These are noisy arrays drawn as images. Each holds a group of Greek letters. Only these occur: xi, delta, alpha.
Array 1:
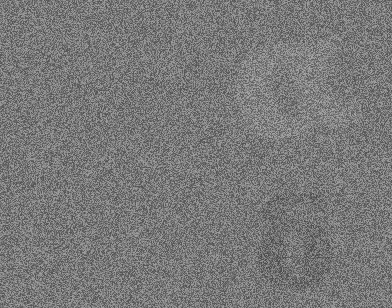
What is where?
top right: light alpha; bottom right: dark delta
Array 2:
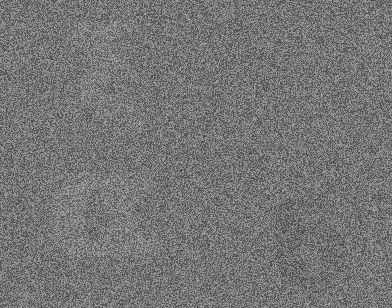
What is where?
top left: light xi; bottom left: light alpha; bottom right: dark delta
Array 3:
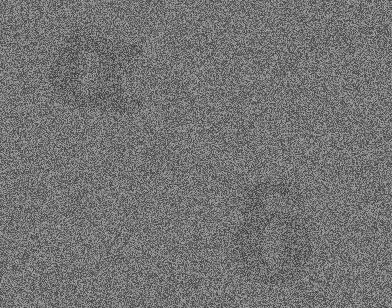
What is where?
top left: dark alpha; bottom right: dark delta
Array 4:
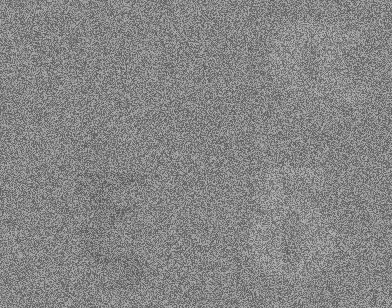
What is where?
top right: light alpha; bottom left: dark xi; bottom right: light delta
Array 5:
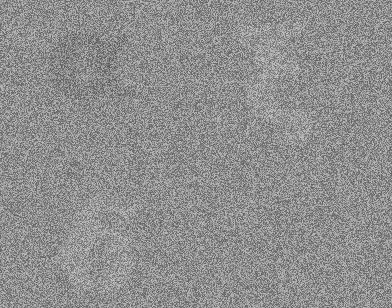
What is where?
top left: dark alpha; top right: light xi; bottom left: light delta
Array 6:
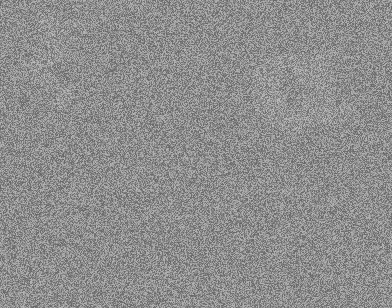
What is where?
top left: light xi; top right: light alpha
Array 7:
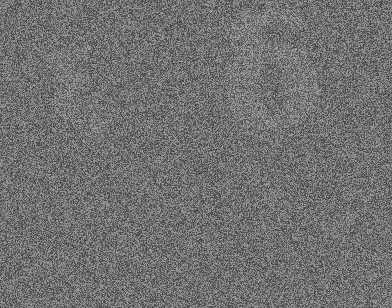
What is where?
top left: light xi; top right: light delta
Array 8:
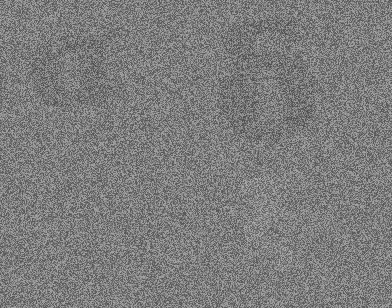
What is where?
top left: dark alpha; top right: dark delta; bottom right: light xi
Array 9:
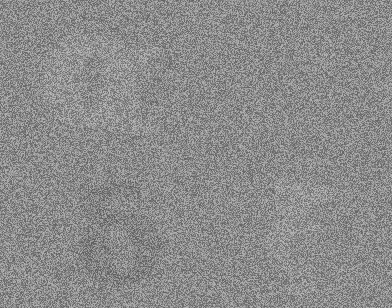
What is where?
top left: light alpha; bottom left: dark delta; bottom right: light xi
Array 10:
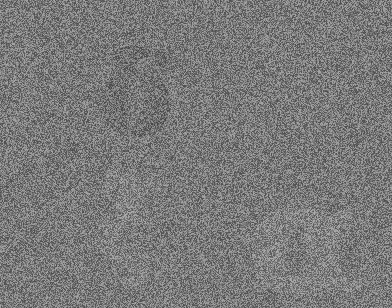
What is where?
top left: dark delta; bottom left: light xi; bottom right: light alpha
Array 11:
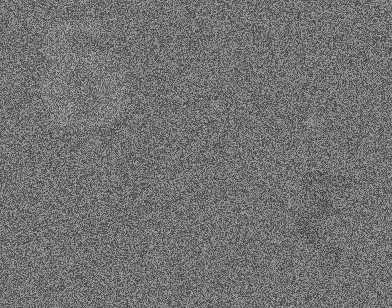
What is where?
top left: light delta; bottom right: dark xi
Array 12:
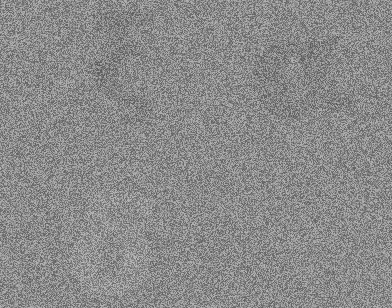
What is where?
top left: dark xi; top right: dark alpha; bottom left: light delta
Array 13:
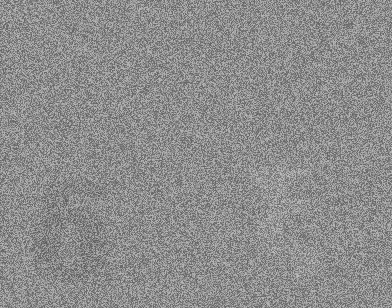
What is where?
bottom left: dark delta; bottom right: light xi
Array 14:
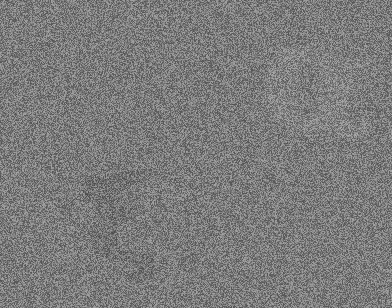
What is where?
top right: light alpha; bottom left: dark xi
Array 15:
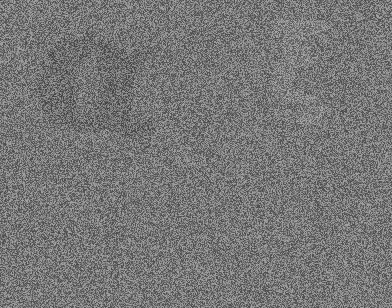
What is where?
top left: dark alpha; top right: light xi
